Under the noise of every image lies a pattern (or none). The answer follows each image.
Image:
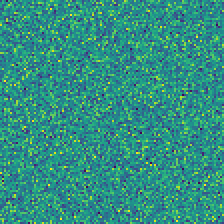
only noise
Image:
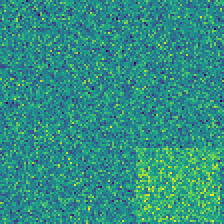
one block
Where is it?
bottom right
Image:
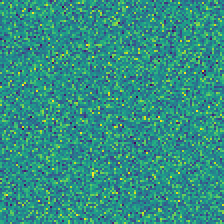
only noise
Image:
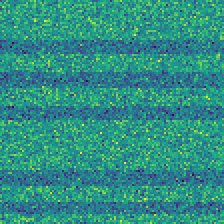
bands of rows
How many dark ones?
5
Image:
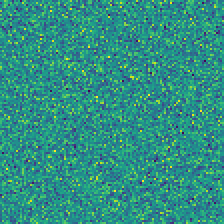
only noise
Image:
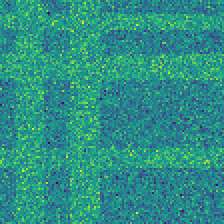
bands of rows crossing bands of columns
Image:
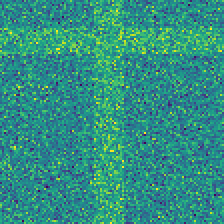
bands of rows crossing bands of columns
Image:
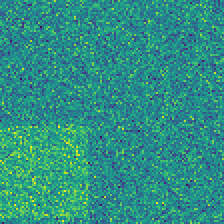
one block
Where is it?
bottom left
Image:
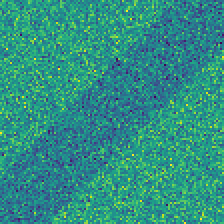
a diagonal band
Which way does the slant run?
bottom left to top right
